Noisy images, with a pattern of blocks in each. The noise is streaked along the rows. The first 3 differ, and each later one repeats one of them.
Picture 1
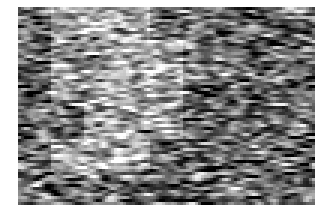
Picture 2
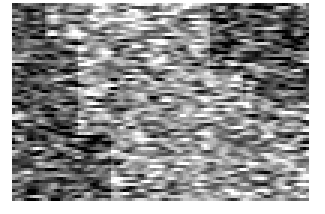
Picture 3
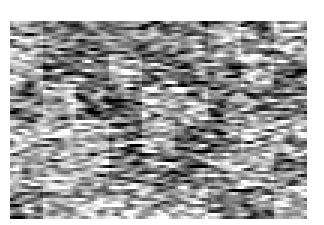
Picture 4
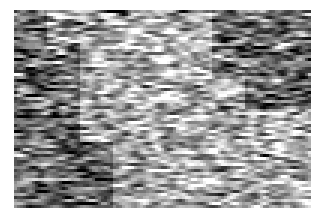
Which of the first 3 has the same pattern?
2
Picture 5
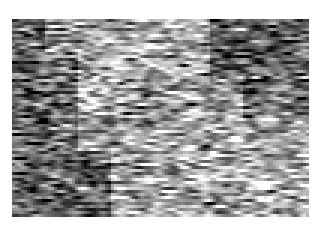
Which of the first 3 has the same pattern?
2
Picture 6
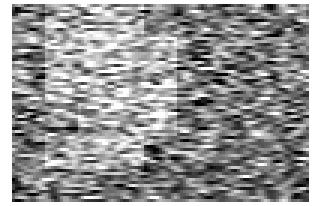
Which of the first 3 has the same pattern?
1
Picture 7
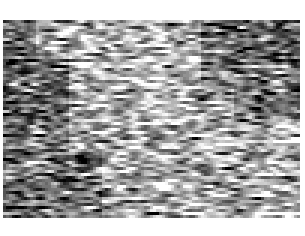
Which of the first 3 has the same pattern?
2
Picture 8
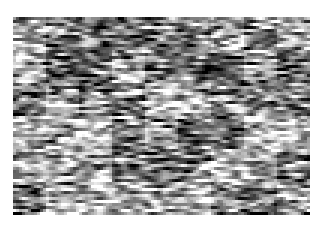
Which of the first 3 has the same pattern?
3
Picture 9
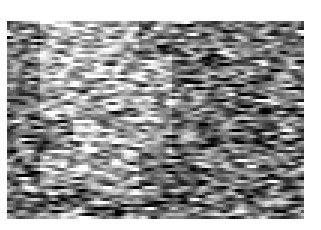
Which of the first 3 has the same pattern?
1
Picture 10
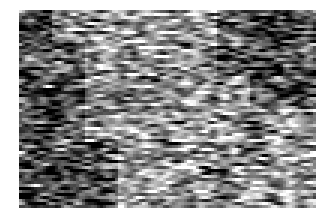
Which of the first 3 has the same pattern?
2
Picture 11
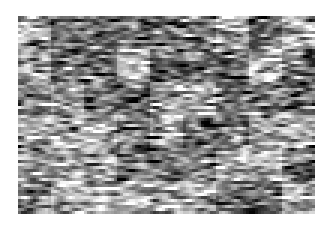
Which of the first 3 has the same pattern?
3
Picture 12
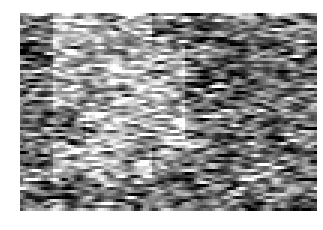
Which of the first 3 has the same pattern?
1
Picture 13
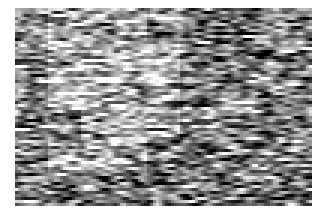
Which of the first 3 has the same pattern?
1
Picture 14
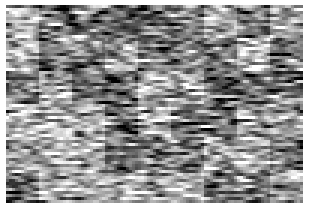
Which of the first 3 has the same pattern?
3
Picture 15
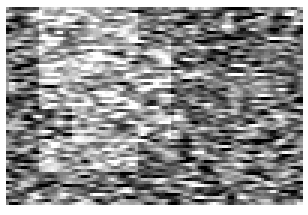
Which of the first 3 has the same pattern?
1
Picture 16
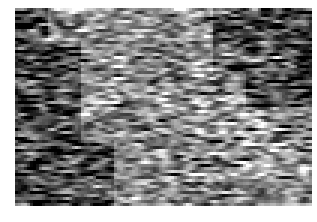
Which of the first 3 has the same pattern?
2
